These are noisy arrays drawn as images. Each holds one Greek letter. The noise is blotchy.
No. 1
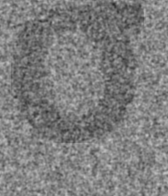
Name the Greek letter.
sigma
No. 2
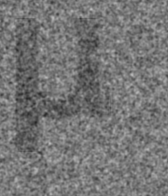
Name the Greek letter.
mu
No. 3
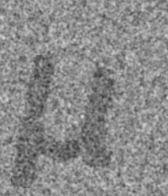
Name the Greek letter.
mu
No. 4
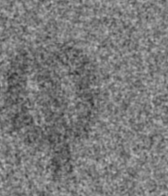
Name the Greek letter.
phi
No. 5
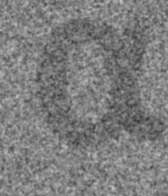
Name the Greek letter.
alpha
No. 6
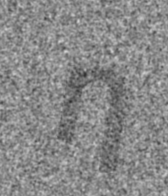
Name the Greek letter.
eta
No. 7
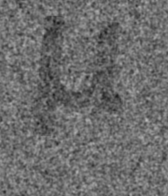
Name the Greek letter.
mu
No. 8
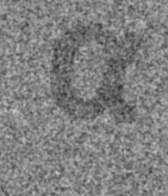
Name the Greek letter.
alpha
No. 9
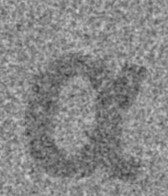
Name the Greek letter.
alpha
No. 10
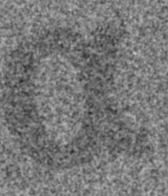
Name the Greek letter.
alpha
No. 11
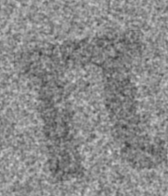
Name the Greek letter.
pi
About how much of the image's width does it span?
nearly all
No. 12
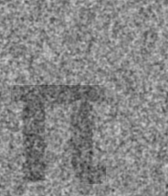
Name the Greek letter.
pi
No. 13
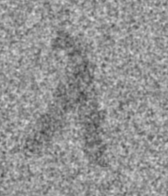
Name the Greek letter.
lambda
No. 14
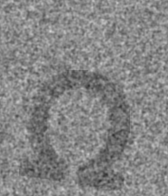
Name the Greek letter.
omega
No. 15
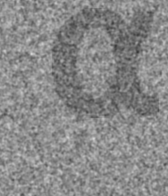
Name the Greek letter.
alpha
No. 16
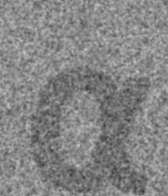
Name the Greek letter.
alpha
